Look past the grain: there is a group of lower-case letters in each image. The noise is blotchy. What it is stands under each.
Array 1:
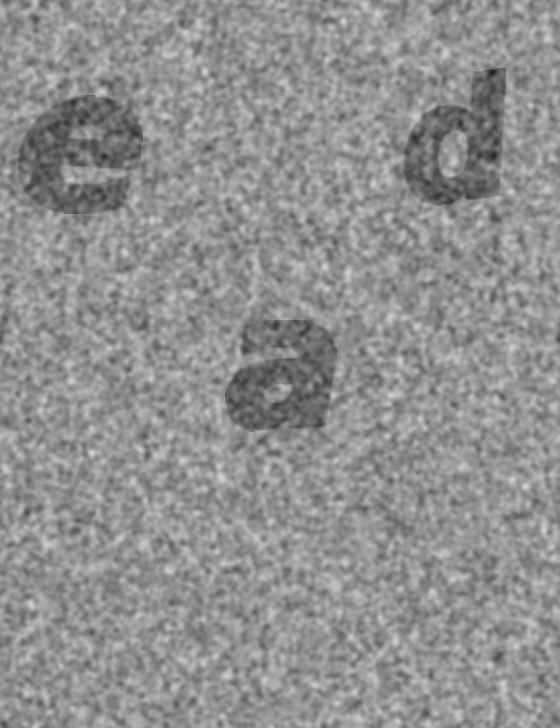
top left: e; top right: d; centre: a
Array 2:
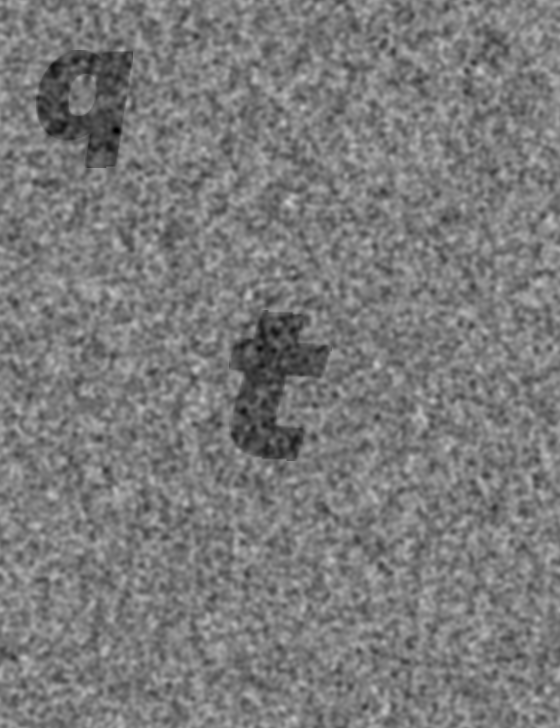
top left: q; centre: t
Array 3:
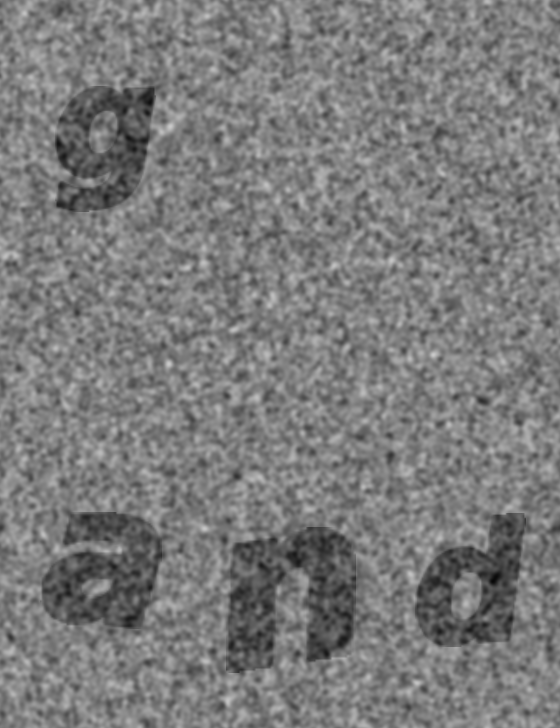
top left: g; bottom left: a; bottom middle: n; bottom right: d
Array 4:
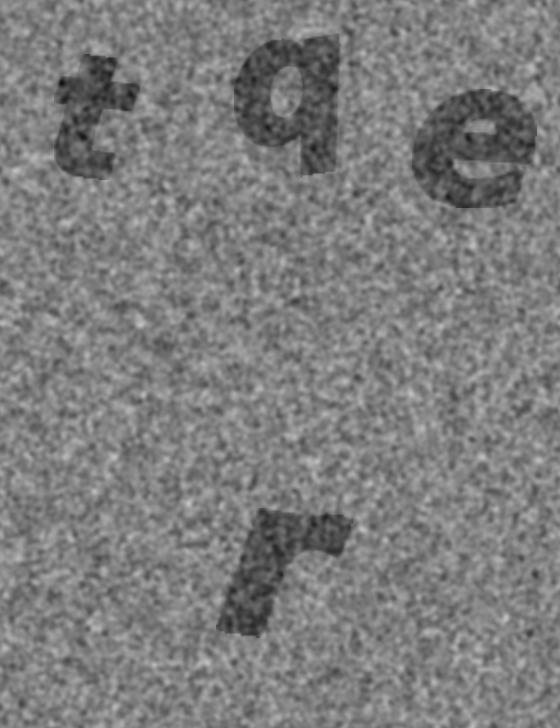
top left: t; top middle: q; top right: e; bottom middle: r
